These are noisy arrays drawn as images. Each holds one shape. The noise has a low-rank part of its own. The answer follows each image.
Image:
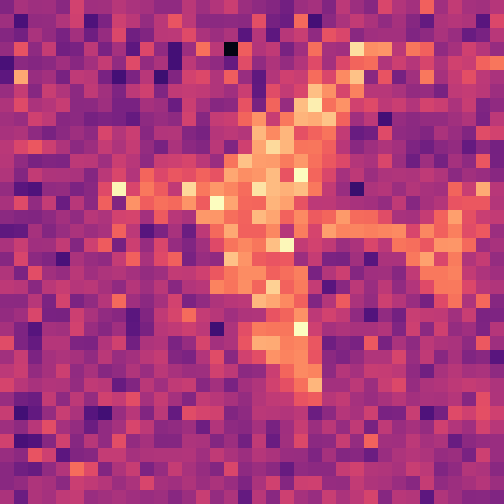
light airplane
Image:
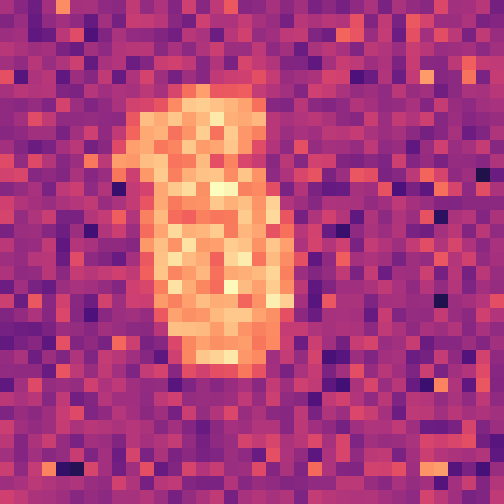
light footprint
